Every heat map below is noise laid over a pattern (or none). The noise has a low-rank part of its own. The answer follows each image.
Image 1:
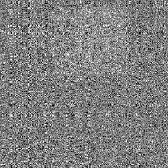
one block
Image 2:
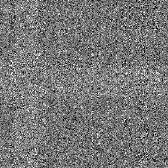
bands of rows crossing bands of columns
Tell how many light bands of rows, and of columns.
1 and 1
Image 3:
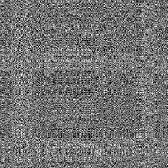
bands of rows crossing bands of columns
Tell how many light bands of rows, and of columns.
2 and 2
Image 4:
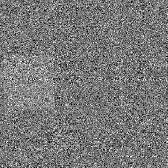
one block
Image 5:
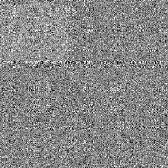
one block
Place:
top left
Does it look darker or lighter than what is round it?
lighter
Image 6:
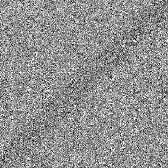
a diagonal band
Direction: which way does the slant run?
bottom left to top right
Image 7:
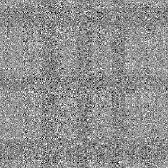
bands of rows crossing bands of columns
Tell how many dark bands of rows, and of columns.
3 and 3
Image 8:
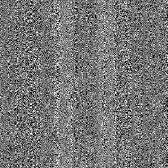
bands of columns
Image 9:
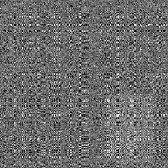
one block
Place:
bottom right
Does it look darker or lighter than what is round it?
lighter
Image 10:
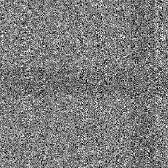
bands of rows crossing bands of columns
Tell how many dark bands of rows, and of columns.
1 and 1
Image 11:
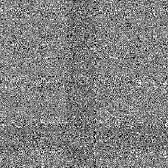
bands of rows crossing bands of columns
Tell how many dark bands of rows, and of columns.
1 and 1
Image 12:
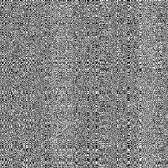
bands of columns
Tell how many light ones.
2
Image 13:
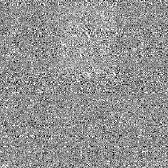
one block
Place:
top middle
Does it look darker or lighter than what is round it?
lighter
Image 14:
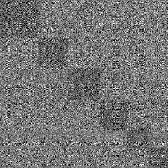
blocks along the diagonal
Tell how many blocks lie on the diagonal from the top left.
6
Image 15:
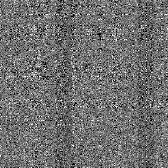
bands of columns
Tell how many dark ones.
2
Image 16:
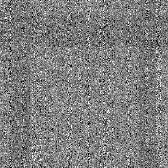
bands of rows crossing bands of columns
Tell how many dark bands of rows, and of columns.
1 and 2
